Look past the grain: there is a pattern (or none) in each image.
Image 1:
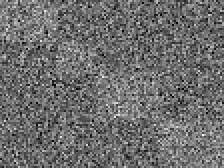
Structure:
blocks along the diagonal
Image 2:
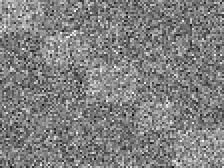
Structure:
blocks along the diagonal
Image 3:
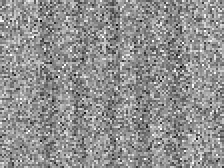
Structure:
bands of columns
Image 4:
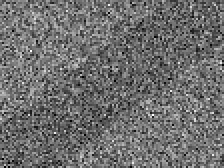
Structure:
a diagonal band
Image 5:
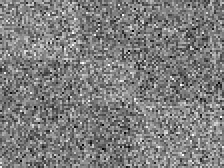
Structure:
blocks along the diagonal
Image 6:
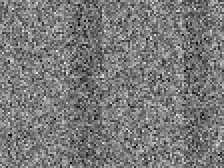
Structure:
bands of columns
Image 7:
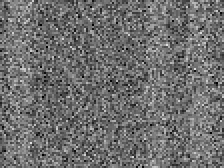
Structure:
bands of columns
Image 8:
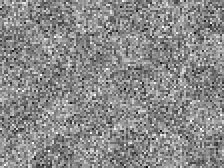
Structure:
a checkerboard
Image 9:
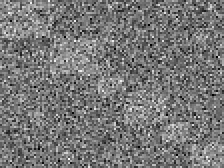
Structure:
blocks along the diagonal
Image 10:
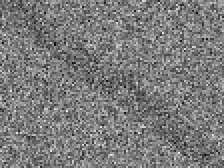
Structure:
a diagonal band
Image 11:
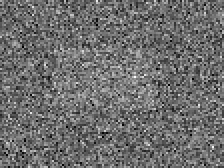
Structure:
one block
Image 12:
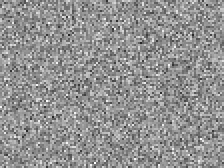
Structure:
only noise
